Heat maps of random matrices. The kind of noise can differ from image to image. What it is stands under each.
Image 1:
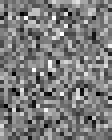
independent entries
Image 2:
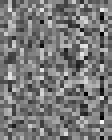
columns of uneven size
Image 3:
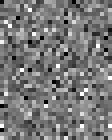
heavy tails
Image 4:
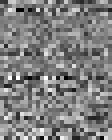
rows of uneven size
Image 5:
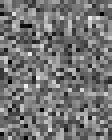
independent entries
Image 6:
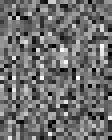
low rank plus noise
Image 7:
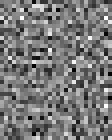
low rank plus noise
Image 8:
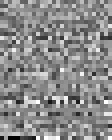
rows of uneven size
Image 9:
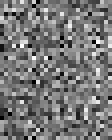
low rank plus noise
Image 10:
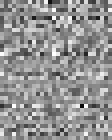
rows of uneven size
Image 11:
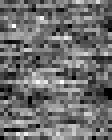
streaked along the rows
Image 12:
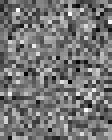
independent entries
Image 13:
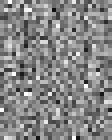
low rank plus noise
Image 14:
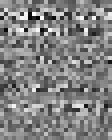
rows of uneven size
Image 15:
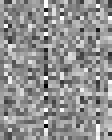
columns of uneven size
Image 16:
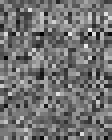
low rank plus noise
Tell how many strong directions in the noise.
one
